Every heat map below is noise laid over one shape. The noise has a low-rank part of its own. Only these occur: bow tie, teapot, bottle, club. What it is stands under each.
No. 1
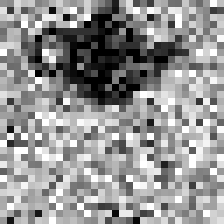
teapot
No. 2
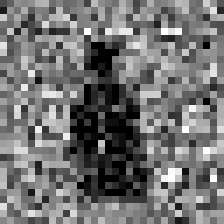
bottle
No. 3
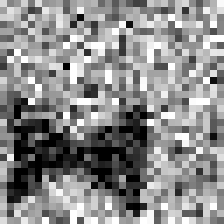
bow tie
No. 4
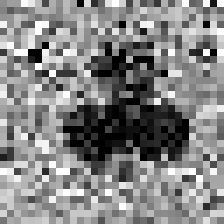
club
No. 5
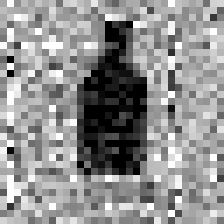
bottle
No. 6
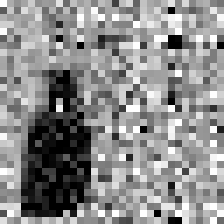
bottle
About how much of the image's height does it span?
two thirds
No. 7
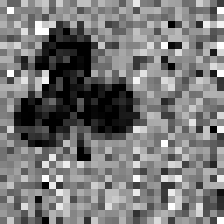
club
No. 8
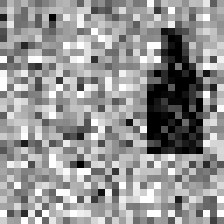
bottle
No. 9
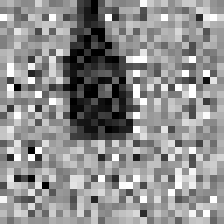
bottle
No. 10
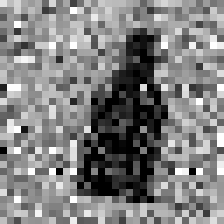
bottle
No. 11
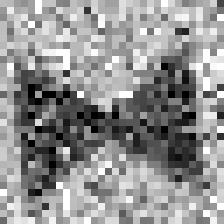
bow tie
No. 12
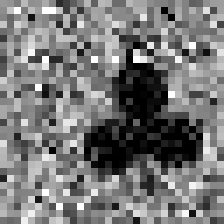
club
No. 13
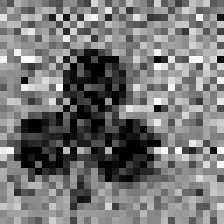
club
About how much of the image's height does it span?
two thirds
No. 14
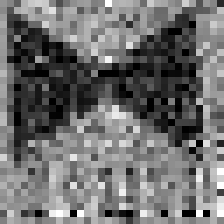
bow tie
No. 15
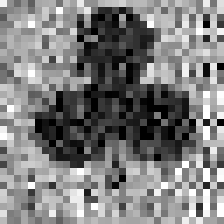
club
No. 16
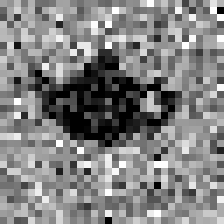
teapot
